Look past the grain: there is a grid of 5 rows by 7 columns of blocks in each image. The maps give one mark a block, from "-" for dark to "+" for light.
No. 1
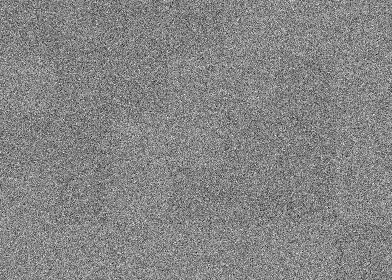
----+++
+--++-+
--++--+
+-+---+
++++++-
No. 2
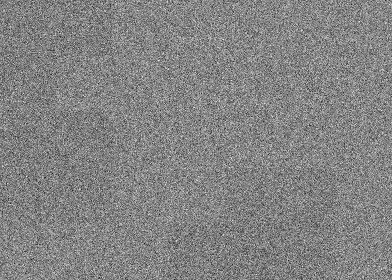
--+++++
-++++++
--+++++
--++--+
+++---+
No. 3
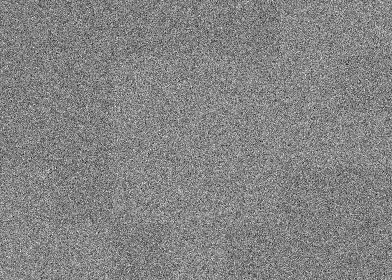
-----++
--++++-
--+++++
+-+++--
++-+---
